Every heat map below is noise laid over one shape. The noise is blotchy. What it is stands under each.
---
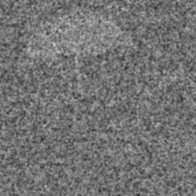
umbrella
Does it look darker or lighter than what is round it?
lighter
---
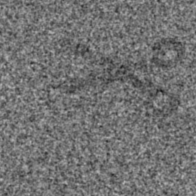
pair of scissors
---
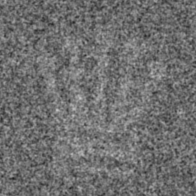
chess queen
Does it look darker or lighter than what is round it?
lighter
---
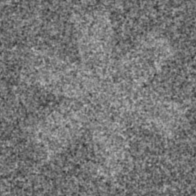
asterisk
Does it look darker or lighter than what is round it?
lighter
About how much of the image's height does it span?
nearly all
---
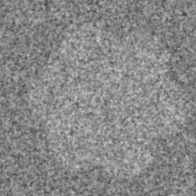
flower
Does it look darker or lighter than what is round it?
lighter
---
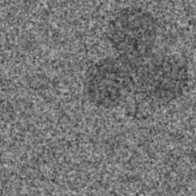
club
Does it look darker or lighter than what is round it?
darker
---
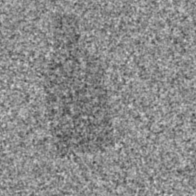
bottle
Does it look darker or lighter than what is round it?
darker
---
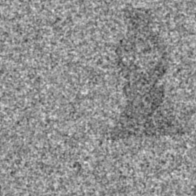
chess bishop
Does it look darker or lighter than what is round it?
darker
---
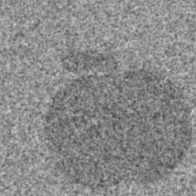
apple
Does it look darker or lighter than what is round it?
darker
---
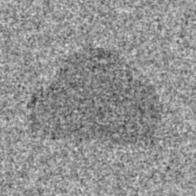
cloud
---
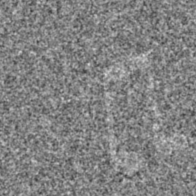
pair of musical notes
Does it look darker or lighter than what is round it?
lighter
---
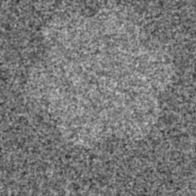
flower
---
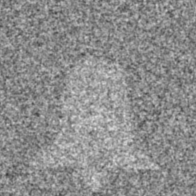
bell
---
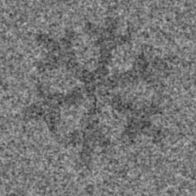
snowflake
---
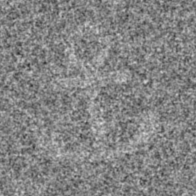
anchor
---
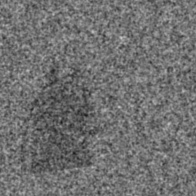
chess knight
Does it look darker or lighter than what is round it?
darker
